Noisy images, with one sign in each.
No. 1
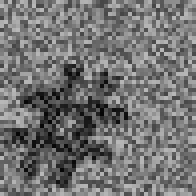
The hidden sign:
hash sign
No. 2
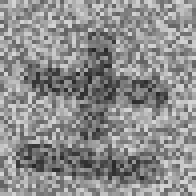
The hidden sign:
plus-minus sign
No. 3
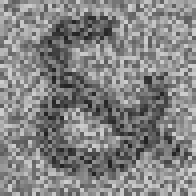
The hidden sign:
ampersand
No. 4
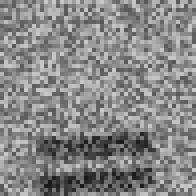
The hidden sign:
equals sign
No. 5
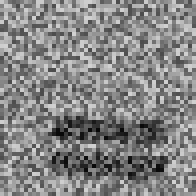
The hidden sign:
equals sign
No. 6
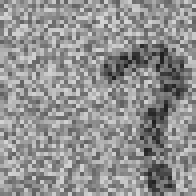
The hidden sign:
question mark
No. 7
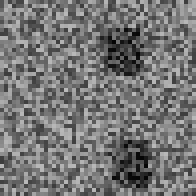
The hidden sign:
colon
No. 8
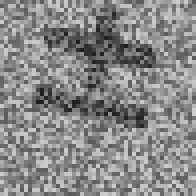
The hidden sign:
plus-minus sign
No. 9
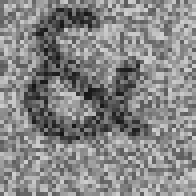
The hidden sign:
ampersand
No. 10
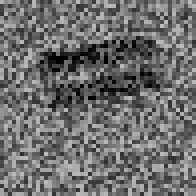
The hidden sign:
equals sign
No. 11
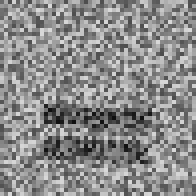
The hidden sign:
equals sign
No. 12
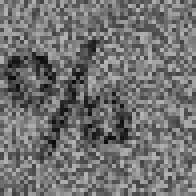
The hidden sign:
percent sign
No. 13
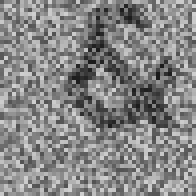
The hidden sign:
ampersand
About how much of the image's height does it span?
two thirds
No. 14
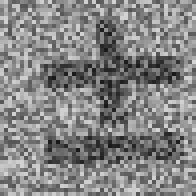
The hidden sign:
plus-minus sign
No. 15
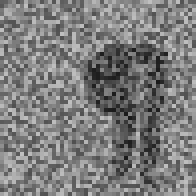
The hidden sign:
pilcrow
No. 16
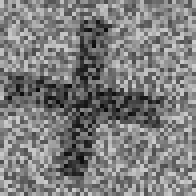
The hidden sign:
plus sign
